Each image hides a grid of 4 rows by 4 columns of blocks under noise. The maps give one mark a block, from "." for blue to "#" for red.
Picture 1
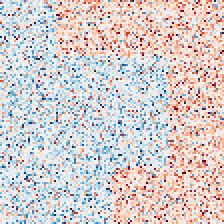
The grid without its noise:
. # # #
. . . #
. . . #
. . # #
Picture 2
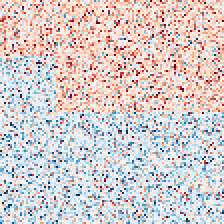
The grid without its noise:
# # # #
. # # #
. . . .
. . . .
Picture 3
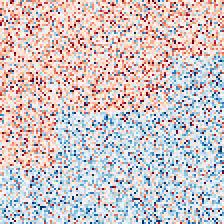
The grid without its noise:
# # # #
# # # .
# . . .
. . . .
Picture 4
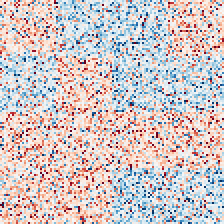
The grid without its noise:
# . . #
. # . .
# # # #
# # . .
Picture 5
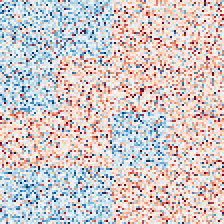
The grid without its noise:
. . # #
. # # #
# # . #
. . # #
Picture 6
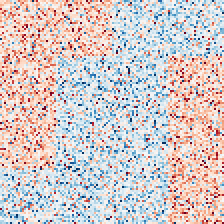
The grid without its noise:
# # . .
# . . #
# . . #
. . . #
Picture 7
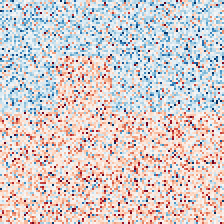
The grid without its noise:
. . . .
. # . .
# # # #
# # # #
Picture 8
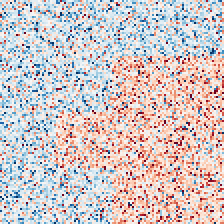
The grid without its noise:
. . . .
. . # #
. # # #
. . # #
